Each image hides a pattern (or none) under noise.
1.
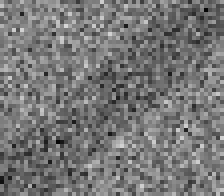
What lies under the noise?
a diagonal band
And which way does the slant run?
bottom left to top right
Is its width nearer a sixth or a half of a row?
a half
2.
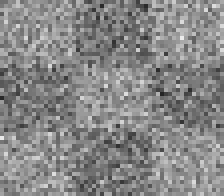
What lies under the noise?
a checkerboard
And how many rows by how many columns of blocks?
3 by 3
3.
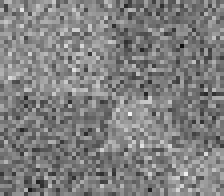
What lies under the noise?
blocks along the diagonal
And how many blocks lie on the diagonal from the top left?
3
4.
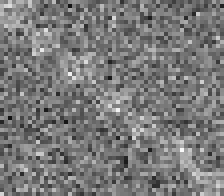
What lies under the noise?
blocks along the diagonal
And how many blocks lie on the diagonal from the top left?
7
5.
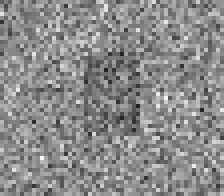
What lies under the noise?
one block
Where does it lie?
centre
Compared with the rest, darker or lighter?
darker
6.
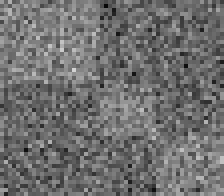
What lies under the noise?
blocks along the diagonal
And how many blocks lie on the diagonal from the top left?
3
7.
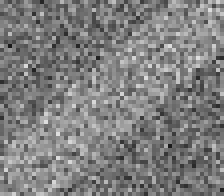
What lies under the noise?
a diagonal band
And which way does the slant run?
bottom left to top right
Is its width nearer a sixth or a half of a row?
a half
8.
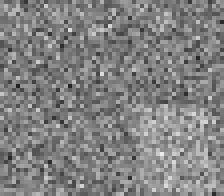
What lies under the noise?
one block
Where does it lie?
bottom right
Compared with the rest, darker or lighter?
lighter
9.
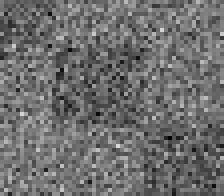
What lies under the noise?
blocks along the diagonal
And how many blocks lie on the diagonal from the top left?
3
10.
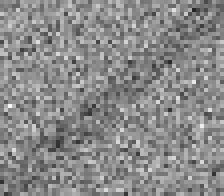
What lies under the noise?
a diagonal band
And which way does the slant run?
bottom left to top right
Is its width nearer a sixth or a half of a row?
a sixth
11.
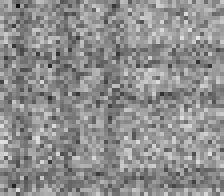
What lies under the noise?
bands of rows crossing bands of columns
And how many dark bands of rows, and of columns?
3 and 3
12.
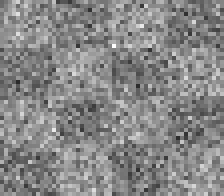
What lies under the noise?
a checkerboard
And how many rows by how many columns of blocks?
4 by 4
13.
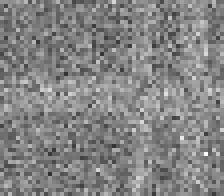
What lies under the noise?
bands of rows crossing bands of columns
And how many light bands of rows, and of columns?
1 and 2
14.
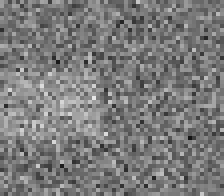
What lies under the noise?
one block
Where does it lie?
middle left
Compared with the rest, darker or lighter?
lighter
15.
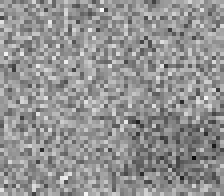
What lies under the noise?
one block
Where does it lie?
bottom right
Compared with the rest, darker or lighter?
darker
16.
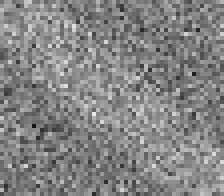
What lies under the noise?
a diagonal band
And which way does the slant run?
top left to bottom right
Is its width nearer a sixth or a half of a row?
a half
